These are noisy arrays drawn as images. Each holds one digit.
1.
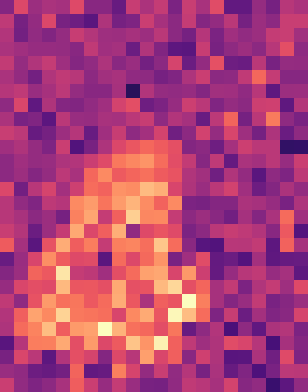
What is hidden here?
light 4
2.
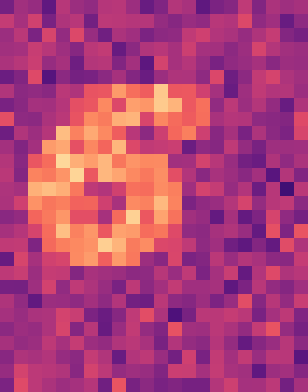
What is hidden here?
light 6
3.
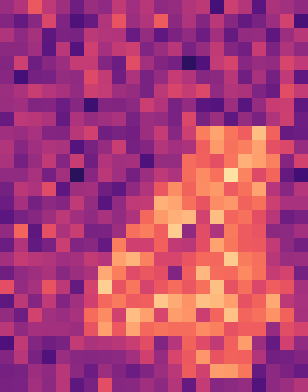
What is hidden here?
light 4
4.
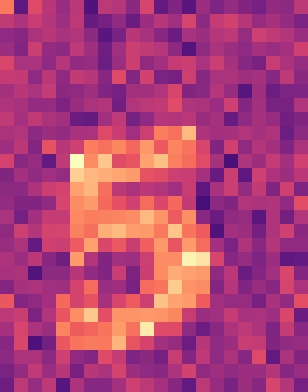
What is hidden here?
light 5
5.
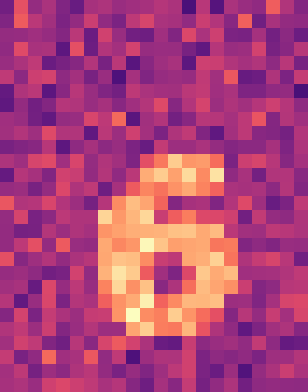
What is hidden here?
light 6
